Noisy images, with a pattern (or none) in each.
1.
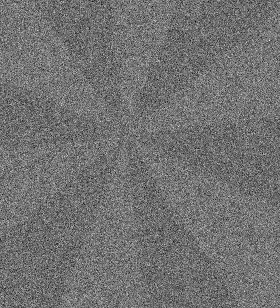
spokes from one point
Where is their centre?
centre
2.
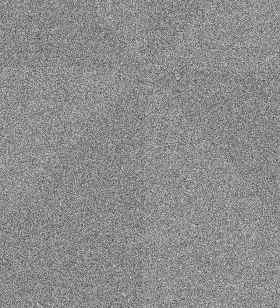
spokes from one point
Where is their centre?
top middle
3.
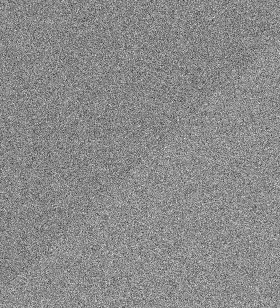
a sharp edge
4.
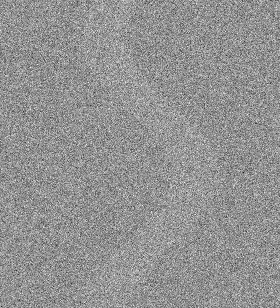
a wavy band
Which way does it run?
top to bottom
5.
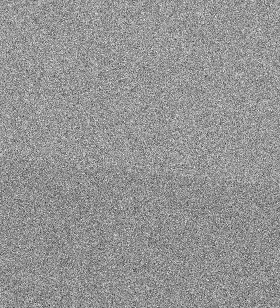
a sharp edge
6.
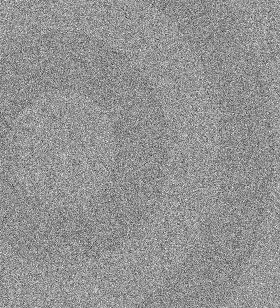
rings round one point
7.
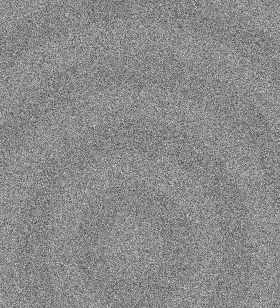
rings round one point
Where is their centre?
bottom middle
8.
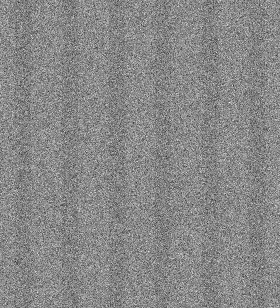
vertical stripes
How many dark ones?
6
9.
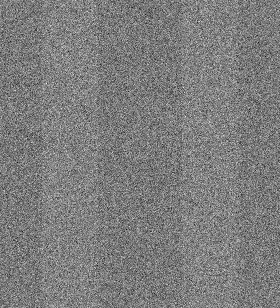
vertical stripes
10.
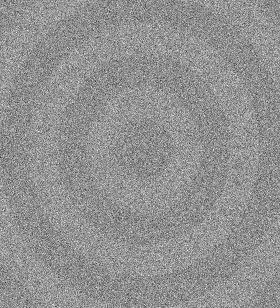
rings round one point
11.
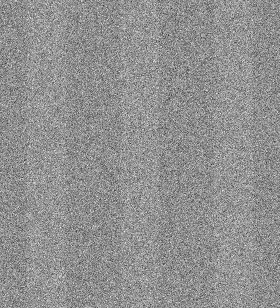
vertical stripes
